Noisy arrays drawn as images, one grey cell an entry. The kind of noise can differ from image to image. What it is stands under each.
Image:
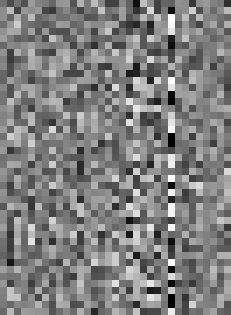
columns of uneven size
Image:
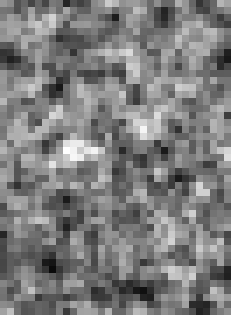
blotchy
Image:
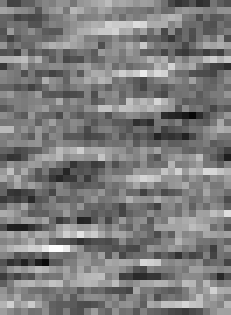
streaked along the rows
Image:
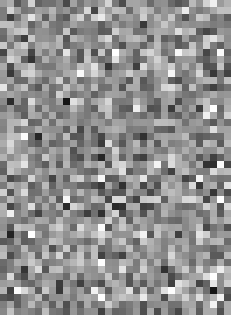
low rank plus noise
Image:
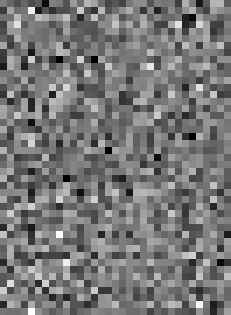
low rank plus noise
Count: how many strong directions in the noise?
three or four
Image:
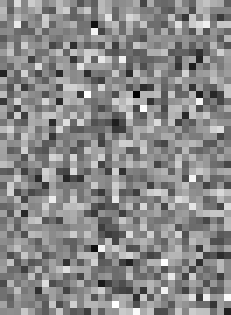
low rank plus noise
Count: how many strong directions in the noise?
five to eight
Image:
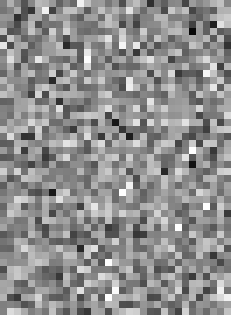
independent entries
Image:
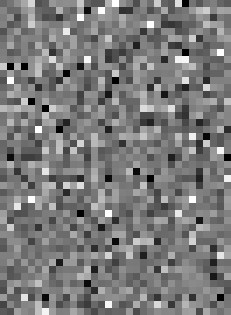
heavy tails
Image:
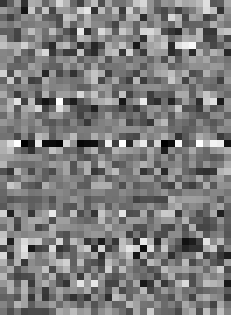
rows of uneven size
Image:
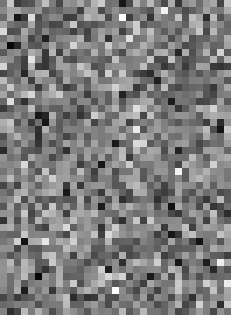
independent entries
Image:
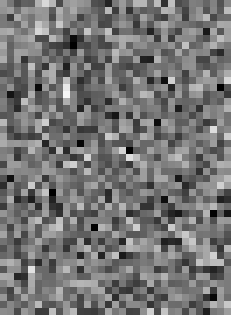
independent entries
